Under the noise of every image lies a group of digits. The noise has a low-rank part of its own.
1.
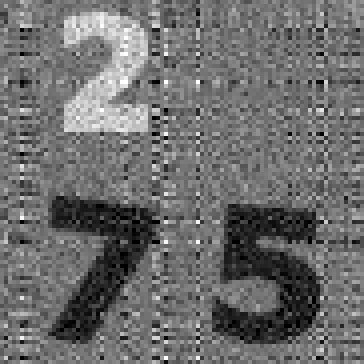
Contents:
top left: light 2; bottom left: dark 7; bottom right: dark 5
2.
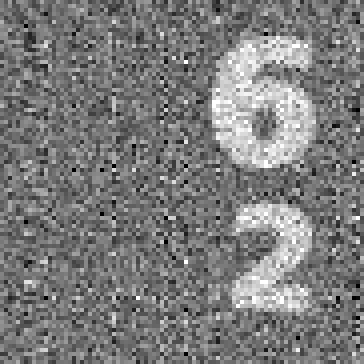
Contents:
top right: light 6; bottom right: light 2
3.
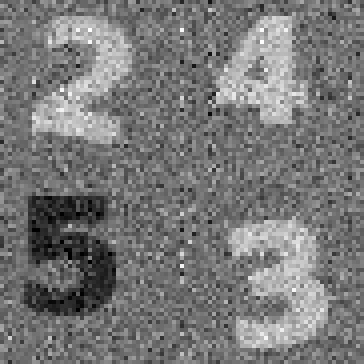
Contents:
top left: light 2; top right: light 4; bottom left: dark 5; bottom right: light 3
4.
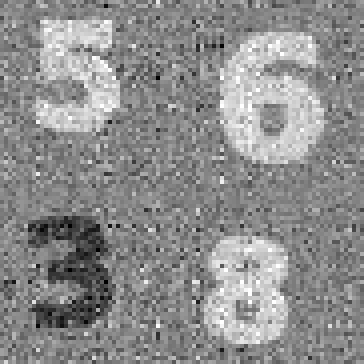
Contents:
top left: light 5; top right: light 6; bottom left: dark 3; bottom right: light 8
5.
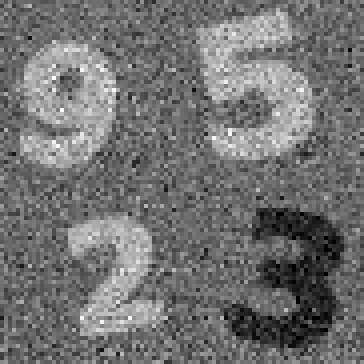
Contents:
top left: light 9; top right: light 5; bottom left: light 2; bottom right: dark 3
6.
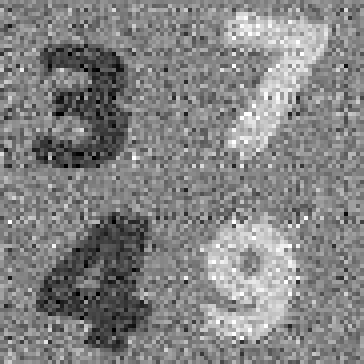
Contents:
top left: dark 3; top right: light 7; bottom left: dark 4; bottom right: light 9
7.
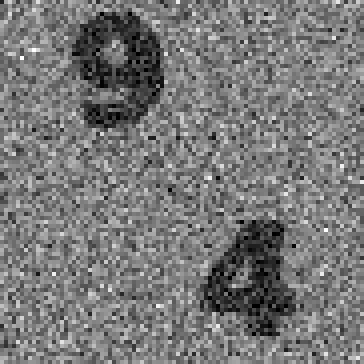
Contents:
top left: dark 9; bottom right: dark 4
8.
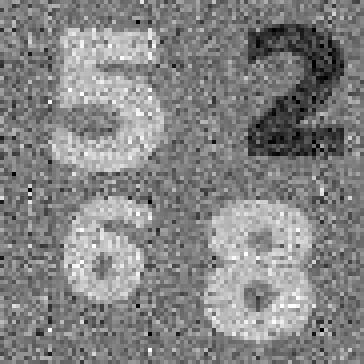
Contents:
top left: light 5; top right: dark 2; bottom left: light 6; bottom right: light 8
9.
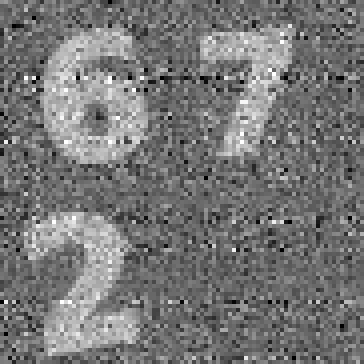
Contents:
top left: light 6; top right: light 7; bottom left: light 2
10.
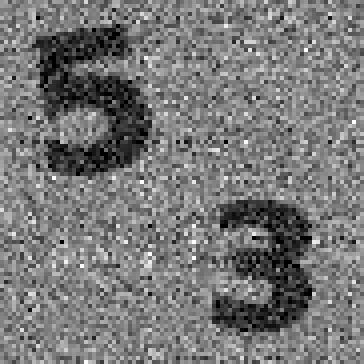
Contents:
top left: dark 5; bottom right: dark 3
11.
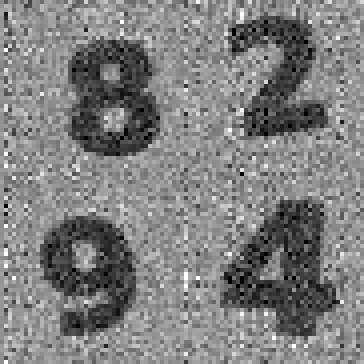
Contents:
top left: dark 8; top right: dark 2; bottom left: dark 9; bottom right: dark 4
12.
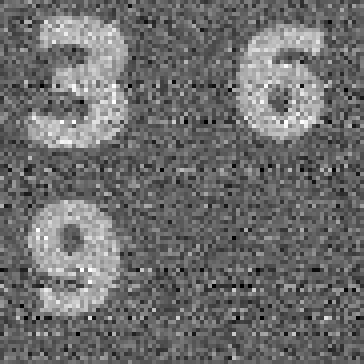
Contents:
top left: light 3; top right: light 6; bottom left: light 9
